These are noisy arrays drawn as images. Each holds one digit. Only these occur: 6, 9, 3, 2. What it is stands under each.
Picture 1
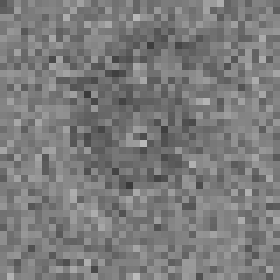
6
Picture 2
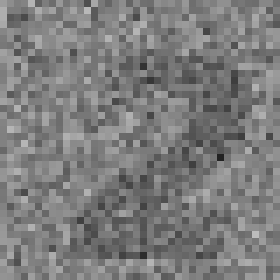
2
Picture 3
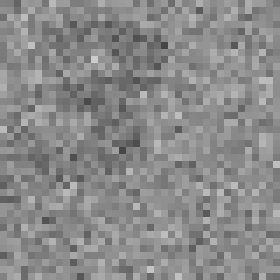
3
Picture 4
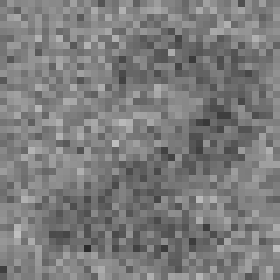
2
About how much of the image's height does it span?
nearly all
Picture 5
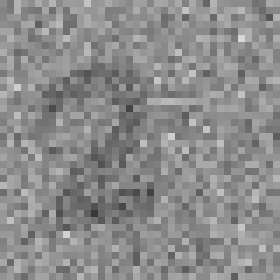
2
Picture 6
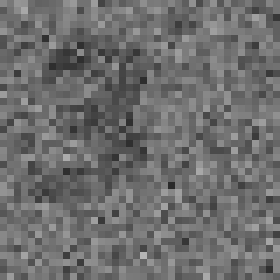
3
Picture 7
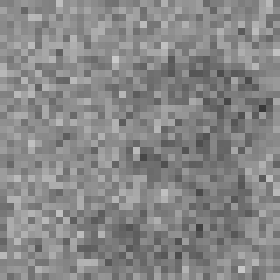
3
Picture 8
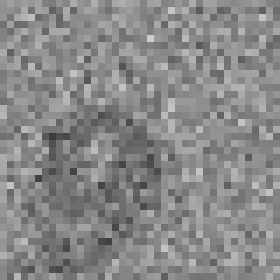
9
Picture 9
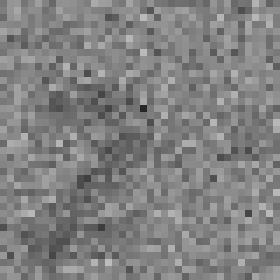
2
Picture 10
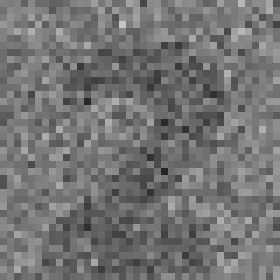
2
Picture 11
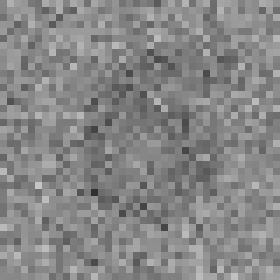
6
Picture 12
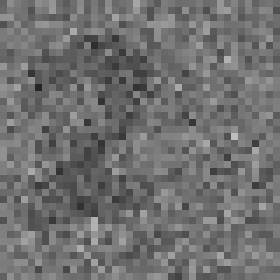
2
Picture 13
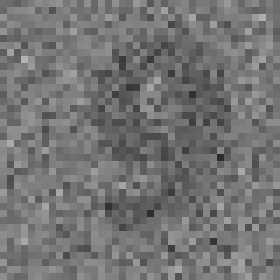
9
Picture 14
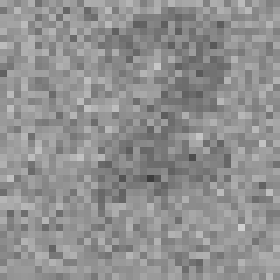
2
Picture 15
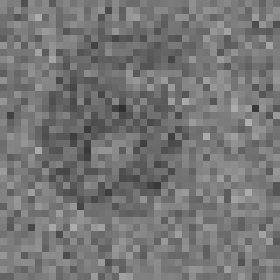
6
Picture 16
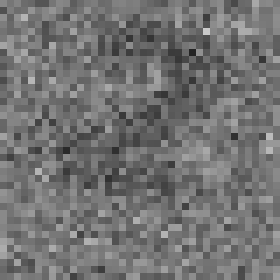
2
